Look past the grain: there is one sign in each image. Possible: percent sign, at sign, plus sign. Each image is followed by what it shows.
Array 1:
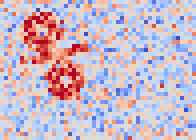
percent sign
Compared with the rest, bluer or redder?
redder
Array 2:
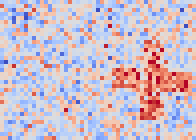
plus sign
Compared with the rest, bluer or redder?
redder
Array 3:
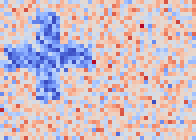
plus sign
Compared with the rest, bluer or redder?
bluer
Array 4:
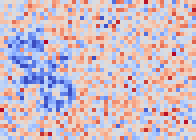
percent sign
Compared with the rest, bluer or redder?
bluer
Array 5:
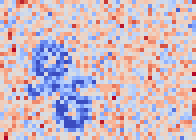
percent sign
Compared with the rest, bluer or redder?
bluer
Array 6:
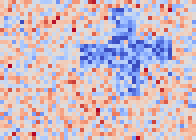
plus sign
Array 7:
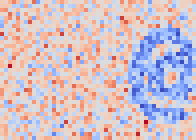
at sign
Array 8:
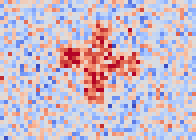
plus sign
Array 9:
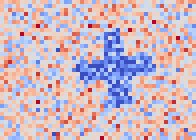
plus sign
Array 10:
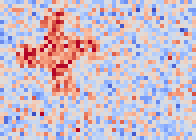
plus sign
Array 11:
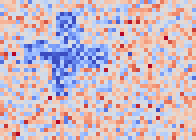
plus sign
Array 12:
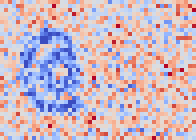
at sign
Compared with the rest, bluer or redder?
bluer
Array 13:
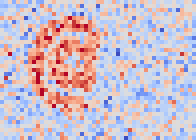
at sign
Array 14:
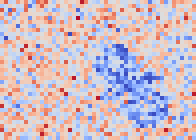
percent sign
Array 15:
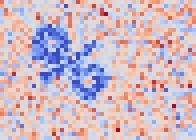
percent sign
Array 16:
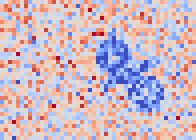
percent sign
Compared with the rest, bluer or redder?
bluer
